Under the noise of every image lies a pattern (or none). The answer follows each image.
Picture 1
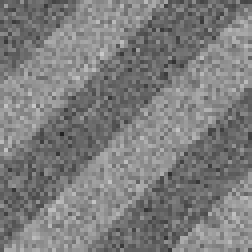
diagonal stripes
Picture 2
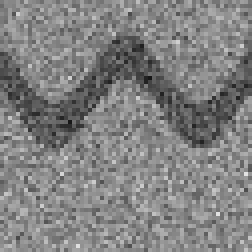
a wavy band
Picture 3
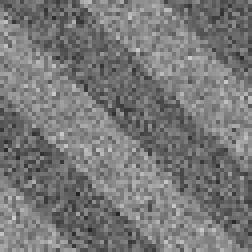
diagonal stripes
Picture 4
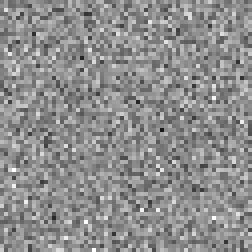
only noise
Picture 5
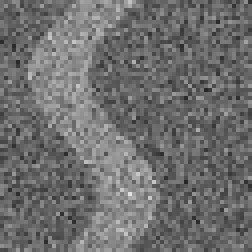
a wavy band
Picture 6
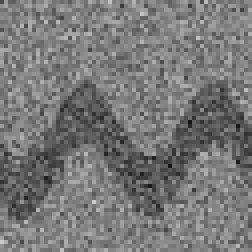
a wavy band
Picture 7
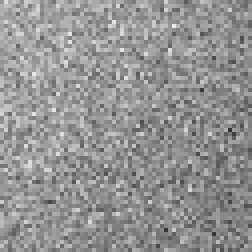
a smooth slope
